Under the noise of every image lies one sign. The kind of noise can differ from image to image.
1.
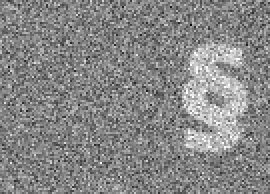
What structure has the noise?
independent entries
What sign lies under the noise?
section sign
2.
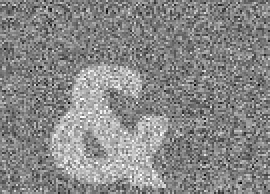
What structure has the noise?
low rank plus noise
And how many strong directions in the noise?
five to eight
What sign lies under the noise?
ampersand
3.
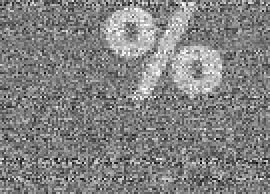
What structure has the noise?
rows of uneven size
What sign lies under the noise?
percent sign
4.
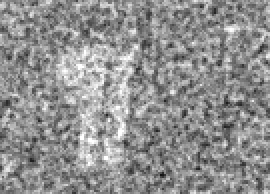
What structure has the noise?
blotchy
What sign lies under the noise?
pilcrow
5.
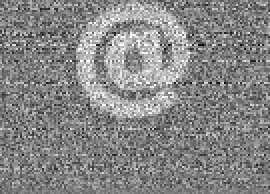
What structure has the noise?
rows of uneven size
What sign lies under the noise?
at sign
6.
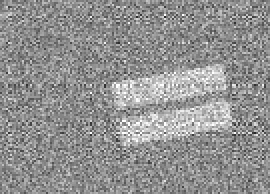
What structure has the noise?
low rank plus noise
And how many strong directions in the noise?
one
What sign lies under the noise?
equals sign
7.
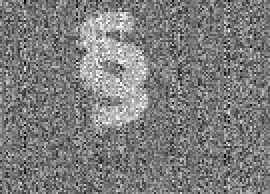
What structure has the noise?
columns of uneven size
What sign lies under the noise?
section sign
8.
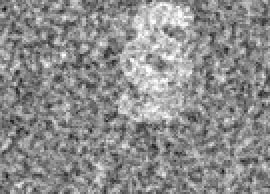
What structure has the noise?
blotchy
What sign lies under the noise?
section sign
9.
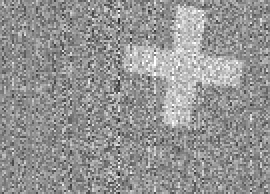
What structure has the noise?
columns of uneven size
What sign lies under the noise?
plus sign
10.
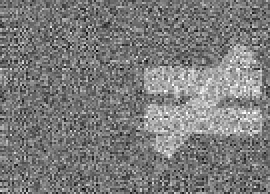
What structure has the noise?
low rank plus noise
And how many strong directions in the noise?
one
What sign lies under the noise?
not-equal sign
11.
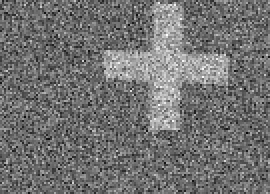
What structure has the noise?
independent entries
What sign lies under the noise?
plus sign
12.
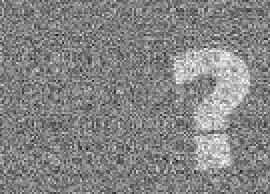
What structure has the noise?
low rank plus noise
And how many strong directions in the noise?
three or four
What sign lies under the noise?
question mark
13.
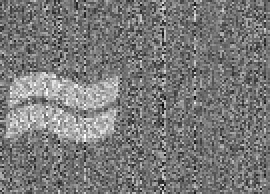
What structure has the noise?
columns of uneven size
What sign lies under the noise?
approximately sign
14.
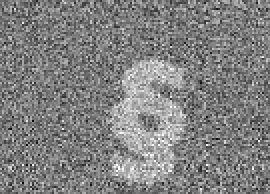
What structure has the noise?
low rank plus noise
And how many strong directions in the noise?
three or four
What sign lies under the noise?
section sign
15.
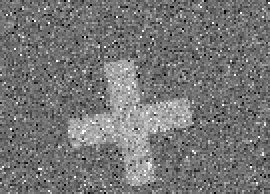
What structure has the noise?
heavy tails
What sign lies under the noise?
plus sign
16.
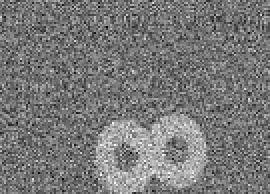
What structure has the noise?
low rank plus noise
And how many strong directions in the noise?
five to eight
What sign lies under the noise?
infinity sign
